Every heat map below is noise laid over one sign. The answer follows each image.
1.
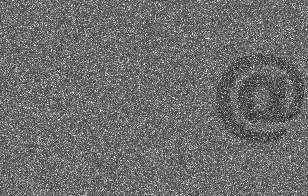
at sign
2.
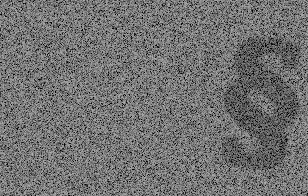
section sign
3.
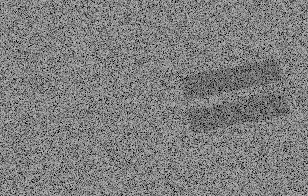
equals sign
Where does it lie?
middle right
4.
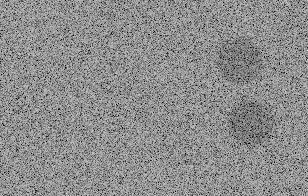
colon
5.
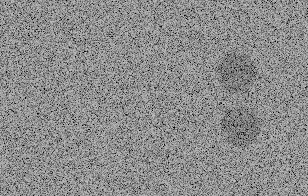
colon
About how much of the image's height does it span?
half
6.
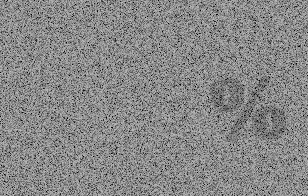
percent sign
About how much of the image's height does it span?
a third
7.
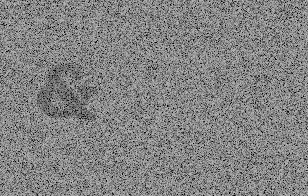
ampersand
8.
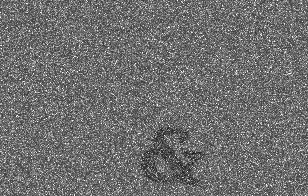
ampersand
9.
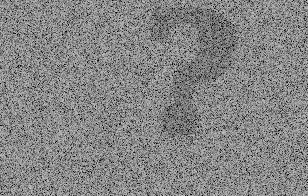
question mark
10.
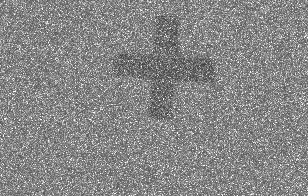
plus sign
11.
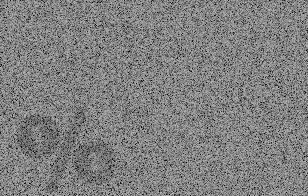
percent sign
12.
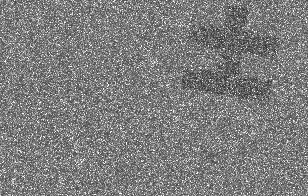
plus-minus sign
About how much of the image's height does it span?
half
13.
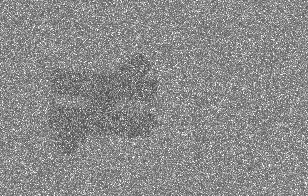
not-equal sign
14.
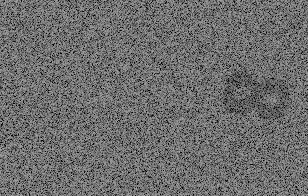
infinity sign
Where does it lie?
middle right
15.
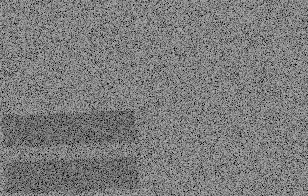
equals sign
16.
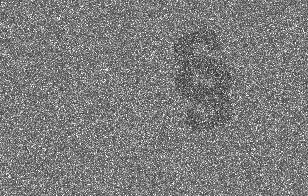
section sign
